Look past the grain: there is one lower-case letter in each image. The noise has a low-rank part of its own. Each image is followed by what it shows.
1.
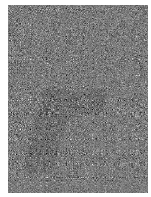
dark r
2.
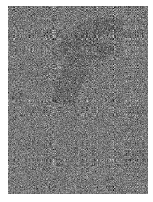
dark f
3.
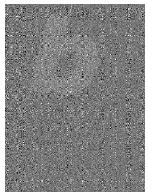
light b
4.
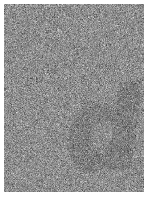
dark d
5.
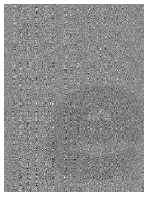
dark e
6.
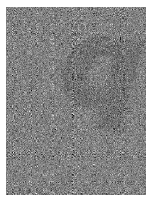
dark q
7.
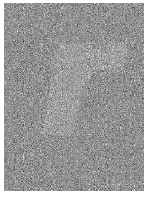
light r
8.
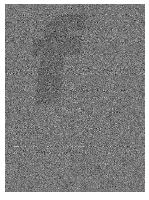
dark f
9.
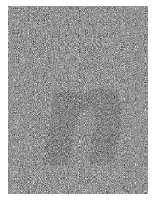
dark n
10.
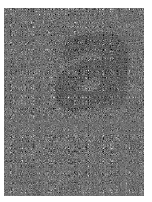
dark a
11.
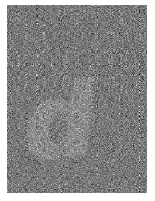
light d
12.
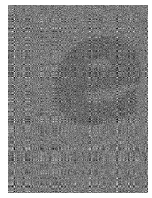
dark e
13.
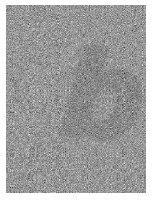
dark b
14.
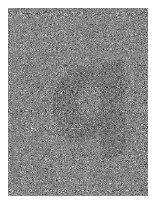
dark q
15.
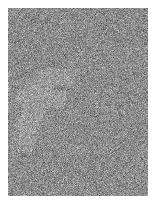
light f
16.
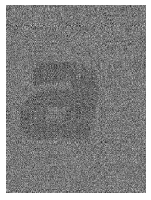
dark a
